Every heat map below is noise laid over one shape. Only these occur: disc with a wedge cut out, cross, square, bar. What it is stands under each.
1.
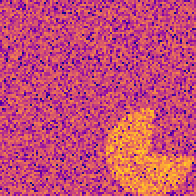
light disc with a wedge cut out, bottom right
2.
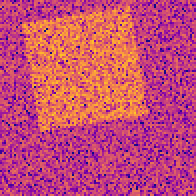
light square
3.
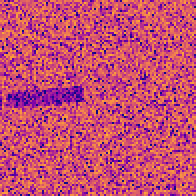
dark bar, middle left
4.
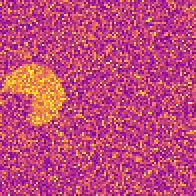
light disc with a wedge cut out, middle left
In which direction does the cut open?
down and left
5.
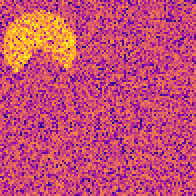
light disc with a wedge cut out, top left
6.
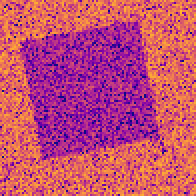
dark square
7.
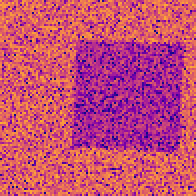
dark square
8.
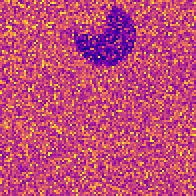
dark disc with a wedge cut out, top middle
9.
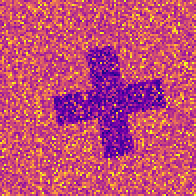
dark cross
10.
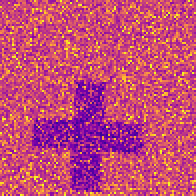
dark cross
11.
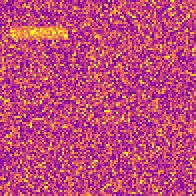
light bar, top left
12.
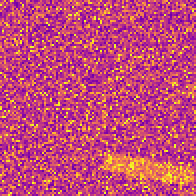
light bar
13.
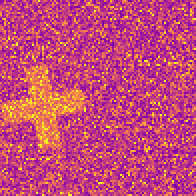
light cross, middle left
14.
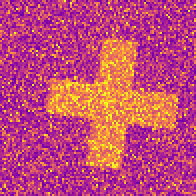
light cross
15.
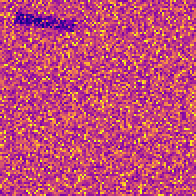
dark bar, top left
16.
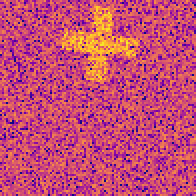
light cross, top middle
